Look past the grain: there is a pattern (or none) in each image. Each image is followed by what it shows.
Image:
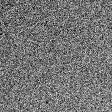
a smooth slope
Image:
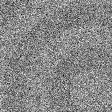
rings round one point
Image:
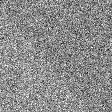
a sharp edge
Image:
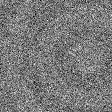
rings round one point
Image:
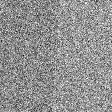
a sharp edge
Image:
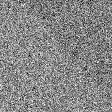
a sharp edge
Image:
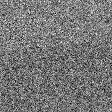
a sharp edge
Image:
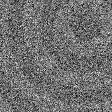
rings round one point
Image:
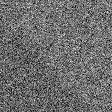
a sharp edge
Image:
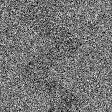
a wavy band
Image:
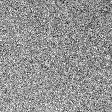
a smooth slope
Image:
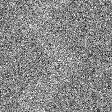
a wavy band
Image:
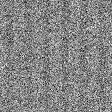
vertical stripes
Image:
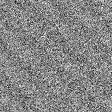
diagonal stripes
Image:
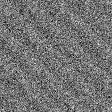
diagonal stripes
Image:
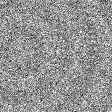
rings round one point
